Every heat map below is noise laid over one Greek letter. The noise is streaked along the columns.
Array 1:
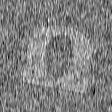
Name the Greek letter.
omega
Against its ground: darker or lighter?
lighter
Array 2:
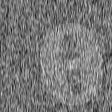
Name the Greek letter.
theta
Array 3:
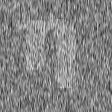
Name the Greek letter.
eta
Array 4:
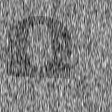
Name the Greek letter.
omega
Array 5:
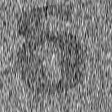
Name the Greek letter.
delta
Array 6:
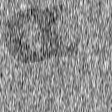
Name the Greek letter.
alpha
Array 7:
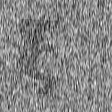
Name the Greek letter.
xi
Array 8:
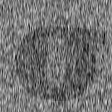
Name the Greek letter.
sigma
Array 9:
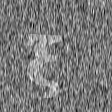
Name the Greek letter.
xi
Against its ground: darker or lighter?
lighter
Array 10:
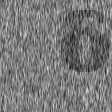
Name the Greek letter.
delta
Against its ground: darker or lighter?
darker
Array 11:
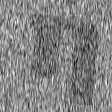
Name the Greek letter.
eta
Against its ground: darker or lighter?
darker
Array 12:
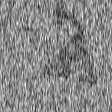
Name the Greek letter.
lambda
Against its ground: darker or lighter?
darker
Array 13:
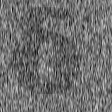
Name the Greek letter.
delta
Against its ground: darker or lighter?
darker
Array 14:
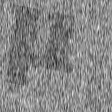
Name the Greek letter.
mu
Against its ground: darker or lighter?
darker
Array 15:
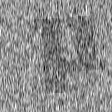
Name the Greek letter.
mu
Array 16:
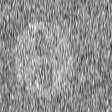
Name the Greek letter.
theta
